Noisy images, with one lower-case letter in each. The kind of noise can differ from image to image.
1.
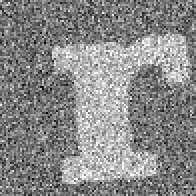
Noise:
independent entries
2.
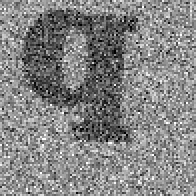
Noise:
independent entries
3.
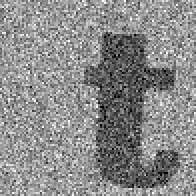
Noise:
independent entries
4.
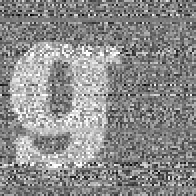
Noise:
rows of uneven size
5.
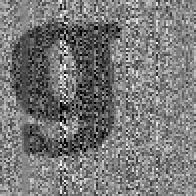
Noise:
columns of uneven size
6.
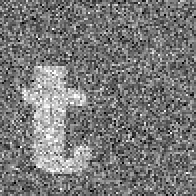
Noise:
independent entries
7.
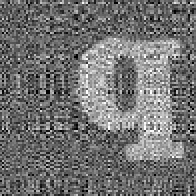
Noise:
low rank plus noise
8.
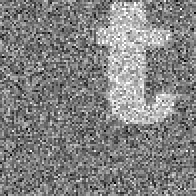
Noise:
independent entries
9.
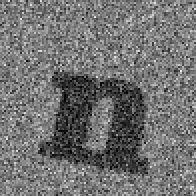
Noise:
independent entries
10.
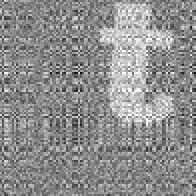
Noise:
low rank plus noise
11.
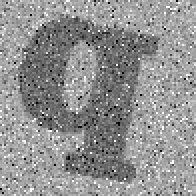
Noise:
heavy tails
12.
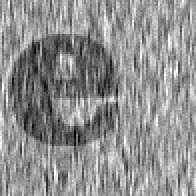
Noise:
streaked along the columns
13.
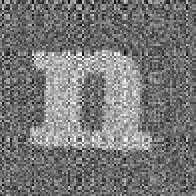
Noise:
low rank plus noise
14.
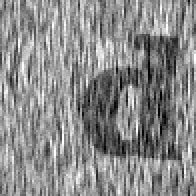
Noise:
streaked along the columns
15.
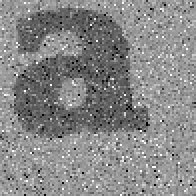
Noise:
heavy tails
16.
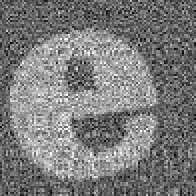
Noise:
low rank plus noise
